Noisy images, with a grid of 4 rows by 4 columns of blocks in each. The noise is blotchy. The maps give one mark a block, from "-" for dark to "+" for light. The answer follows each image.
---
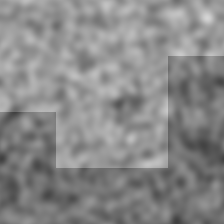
++++
+++-
-++-
----
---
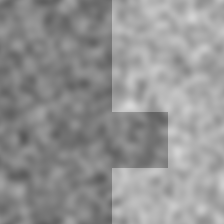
--++
--++
---+
--++
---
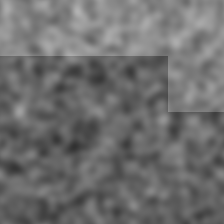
++++
---+
----
----
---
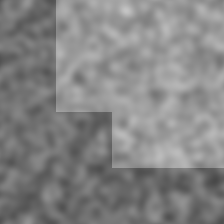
-+++
-+++
--++
----
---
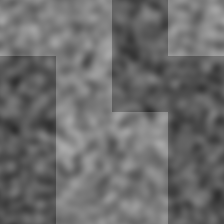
++-+
-+--
-++-
-++-
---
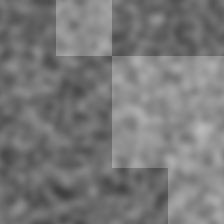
-+--
--++
--++
---+
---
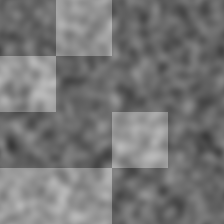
-+--
+---
--+-
++--
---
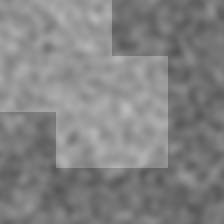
++--
+++-
-++-
----
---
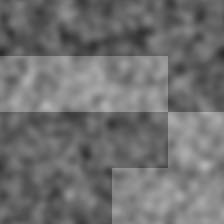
----
+++-
---+
--++
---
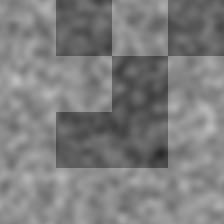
+-+-
++-+
+--+
++++
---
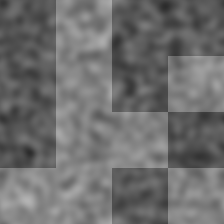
-+--
-+-+
-++-
++-+
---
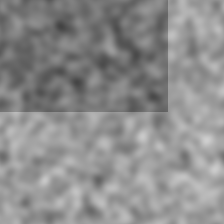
---+
---+
++++
++++
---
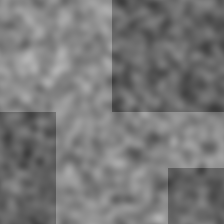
++--
++--
-+++
-++-
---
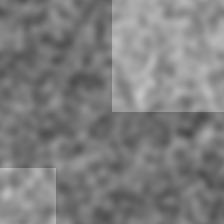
--++
--++
----
+---
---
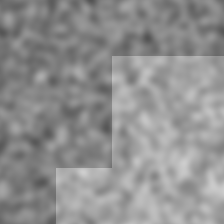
----
--++
--++
-+++
